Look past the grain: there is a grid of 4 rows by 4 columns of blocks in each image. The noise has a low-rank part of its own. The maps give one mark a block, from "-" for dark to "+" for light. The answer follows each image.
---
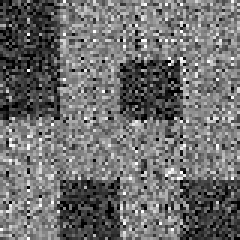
- + + +
- + - +
+ + + +
+ - + -
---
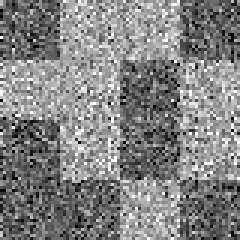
- + + -
+ + - +
- + - +
- - + -
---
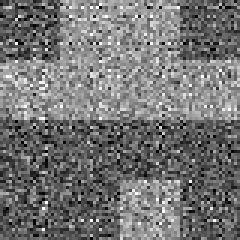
- + + -
+ + + +
- - - -
- - + -
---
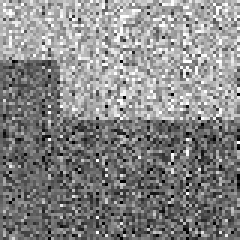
+ + + +
- + + +
- - - -
- - - -
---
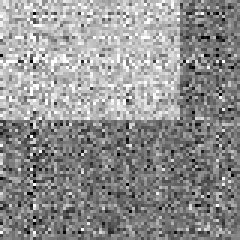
+ + + -
+ + + -
- - - -
- - - -
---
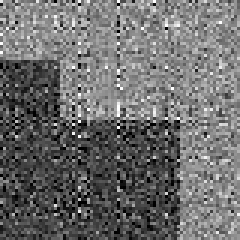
+ + + +
- + + +
- - - +
- - - +
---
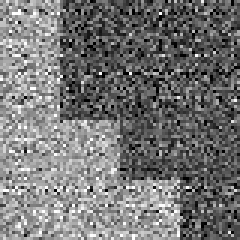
+ - - -
+ - - -
+ + - -
+ + + -
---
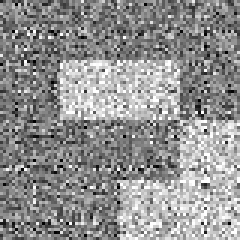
- - - -
- + + -
- - - +
- - + +
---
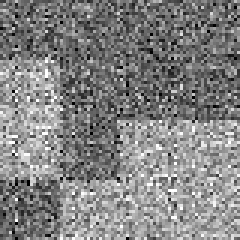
- - - -
+ - - -
+ - + +
- + + +
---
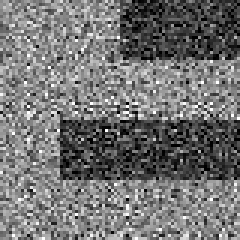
+ + - -
+ + + +
+ - - -
+ + + +
